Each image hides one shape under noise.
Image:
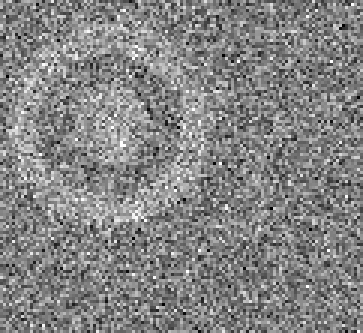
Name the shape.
bullseye
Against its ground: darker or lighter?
lighter
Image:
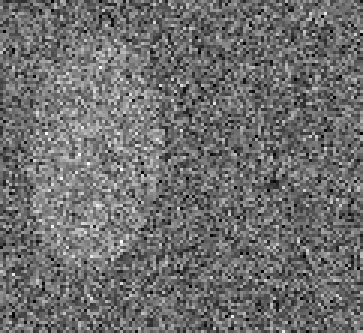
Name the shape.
ellipse
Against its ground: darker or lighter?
lighter
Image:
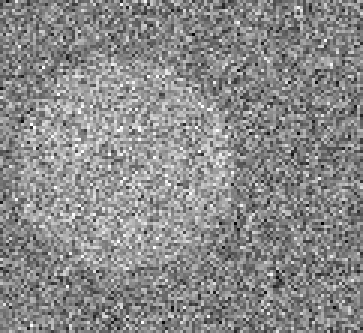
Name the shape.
disc
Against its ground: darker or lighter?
lighter
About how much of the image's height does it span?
two thirds
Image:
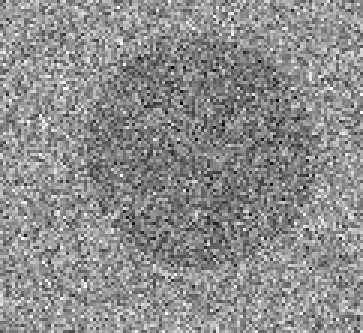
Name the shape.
disc
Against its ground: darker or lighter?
darker
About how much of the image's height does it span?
two thirds
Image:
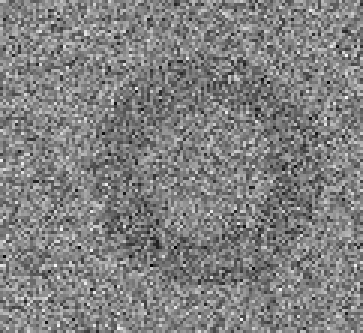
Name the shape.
ring
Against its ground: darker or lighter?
darker
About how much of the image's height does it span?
two thirds
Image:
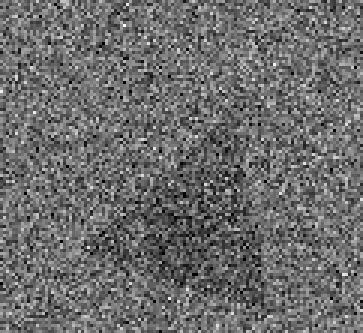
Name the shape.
triangle
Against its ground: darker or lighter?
darker
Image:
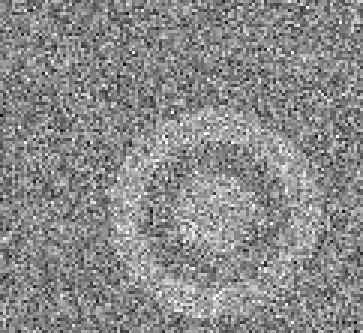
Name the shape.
bullseye
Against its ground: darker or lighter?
lighter
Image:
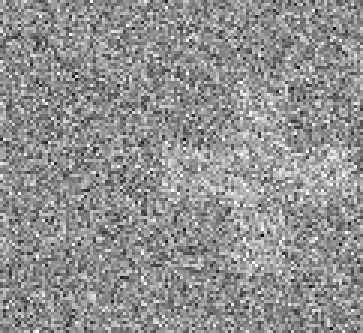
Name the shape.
cross
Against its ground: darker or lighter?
lighter
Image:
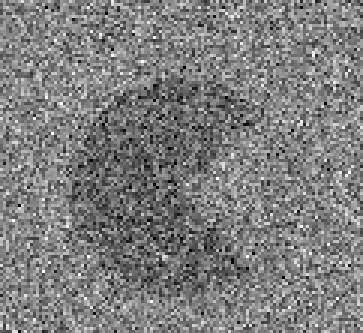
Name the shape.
disc with a wedge cut out
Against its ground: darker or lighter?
darker
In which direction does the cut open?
right
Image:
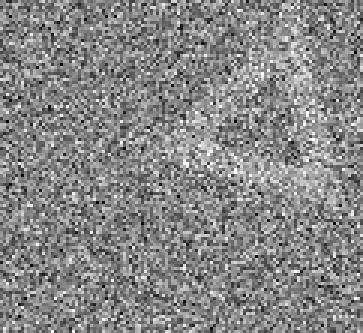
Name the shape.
triangle frame
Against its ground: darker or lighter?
lighter
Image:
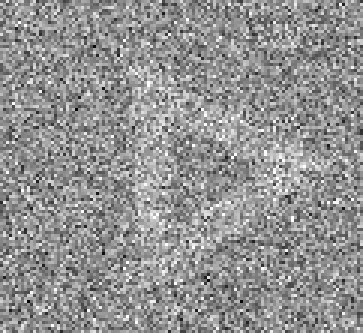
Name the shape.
triangle frame
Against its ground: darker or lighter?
lighter
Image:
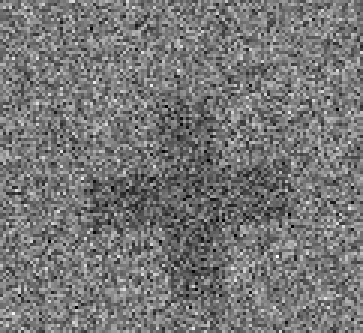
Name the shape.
cross
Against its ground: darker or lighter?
darker
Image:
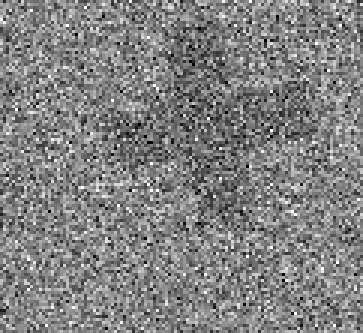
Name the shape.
cross
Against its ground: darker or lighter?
darker
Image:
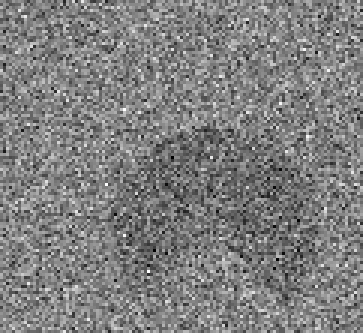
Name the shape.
disc with a wedge cut out
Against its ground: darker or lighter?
darker
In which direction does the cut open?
down
